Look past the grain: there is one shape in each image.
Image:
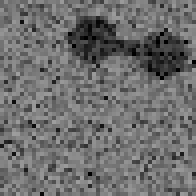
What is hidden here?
dark dumbbell
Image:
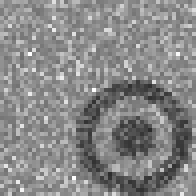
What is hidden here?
dark bullseye
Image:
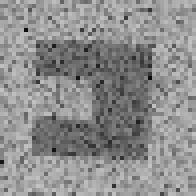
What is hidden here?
dark square with a notch
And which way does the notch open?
left
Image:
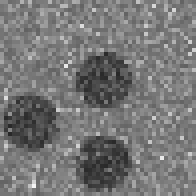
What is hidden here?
dark three dots
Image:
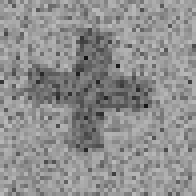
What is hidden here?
dark cross
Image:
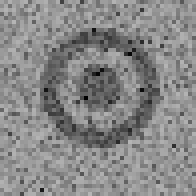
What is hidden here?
dark bullseye
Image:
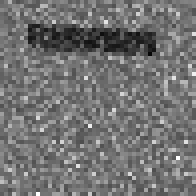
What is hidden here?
dark bar
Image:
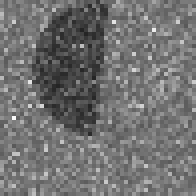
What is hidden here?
dark half disc
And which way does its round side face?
left
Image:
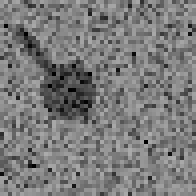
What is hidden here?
dark lollipop
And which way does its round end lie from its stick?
down and right
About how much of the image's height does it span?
half
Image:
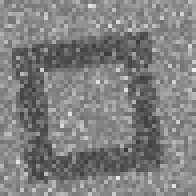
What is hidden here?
dark square frame
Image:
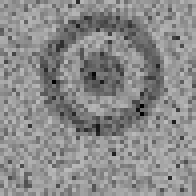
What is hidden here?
dark bullseye
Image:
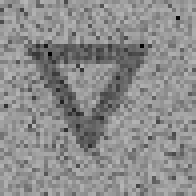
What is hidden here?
dark triangle frame
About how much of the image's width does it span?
two thirds
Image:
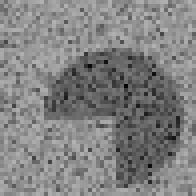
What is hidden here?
dark disc with a wedge cut out
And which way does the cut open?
down and left
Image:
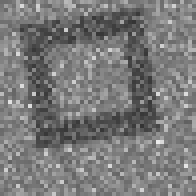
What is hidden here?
dark square frame
